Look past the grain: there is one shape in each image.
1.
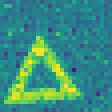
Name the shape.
triangle frame
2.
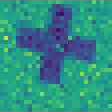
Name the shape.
cross
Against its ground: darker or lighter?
darker
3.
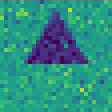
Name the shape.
triangle
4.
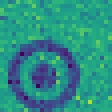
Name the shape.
bullseye
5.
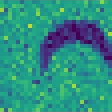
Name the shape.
crescent
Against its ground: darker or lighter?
darker
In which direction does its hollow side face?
down
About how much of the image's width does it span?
two thirds
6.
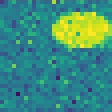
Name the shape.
ellipse
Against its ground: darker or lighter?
lighter
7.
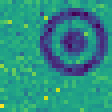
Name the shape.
bullseye
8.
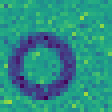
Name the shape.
ring
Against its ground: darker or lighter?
darker
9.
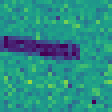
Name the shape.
bar
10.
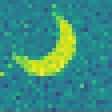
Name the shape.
crescent
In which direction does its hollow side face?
up and left
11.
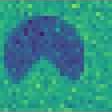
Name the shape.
disc with a wedge cut out
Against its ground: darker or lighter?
darker
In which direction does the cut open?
down
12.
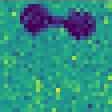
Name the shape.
dumbbell
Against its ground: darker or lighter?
darker
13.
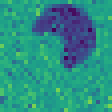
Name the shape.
disc with a wedge cut out
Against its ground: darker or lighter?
darker
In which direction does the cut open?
down and left
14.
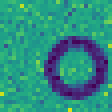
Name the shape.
ring
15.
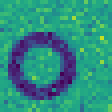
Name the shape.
ring
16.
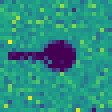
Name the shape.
lollipop
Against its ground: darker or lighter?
darker
